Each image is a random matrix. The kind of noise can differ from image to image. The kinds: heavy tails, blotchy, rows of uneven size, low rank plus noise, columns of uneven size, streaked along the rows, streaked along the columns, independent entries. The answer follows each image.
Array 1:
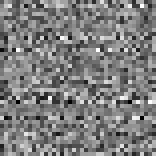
rows of uneven size
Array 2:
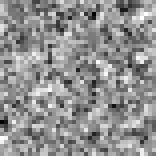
blotchy
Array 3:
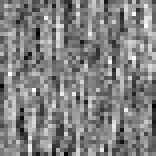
streaked along the columns
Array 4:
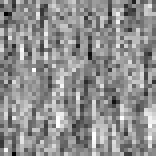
streaked along the columns
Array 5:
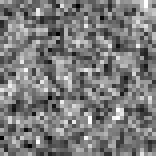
blotchy
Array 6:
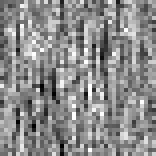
streaked along the columns
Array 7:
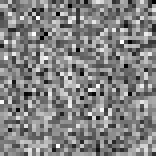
independent entries
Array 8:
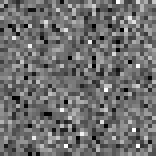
heavy tails
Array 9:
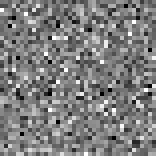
heavy tails
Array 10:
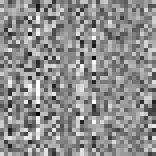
columns of uneven size
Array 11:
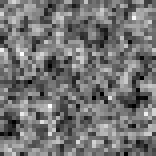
blotchy
